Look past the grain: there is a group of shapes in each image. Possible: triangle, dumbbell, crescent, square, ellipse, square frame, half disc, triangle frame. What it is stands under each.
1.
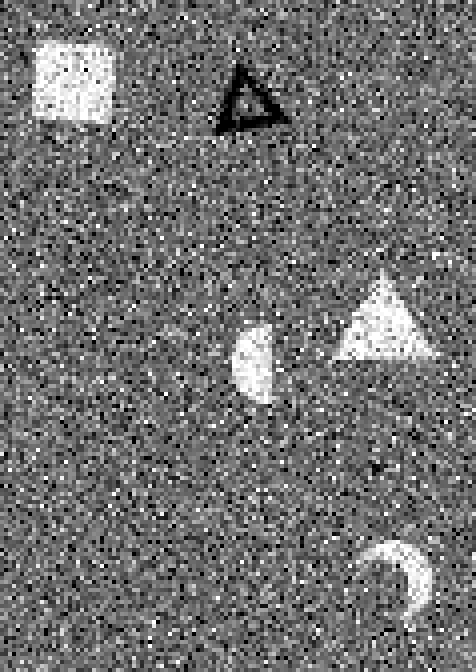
top left: light square; top middle: dark triangle frame; centre: light half disc; middle right: light triangle; bottom right: light crescent
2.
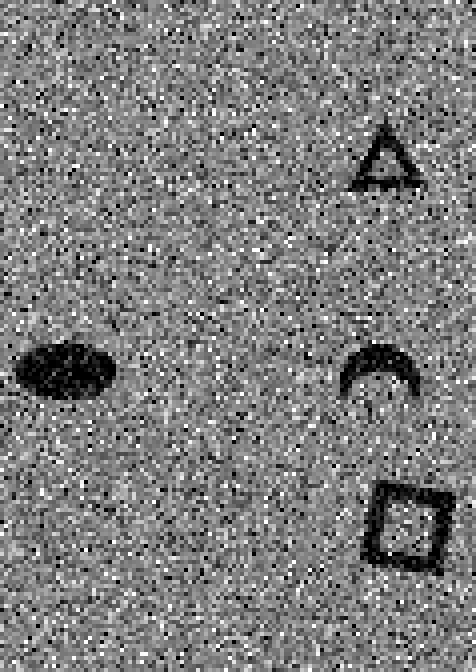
top right: dark triangle frame; middle left: dark ellipse; middle right: dark crescent; bottom right: dark square frame
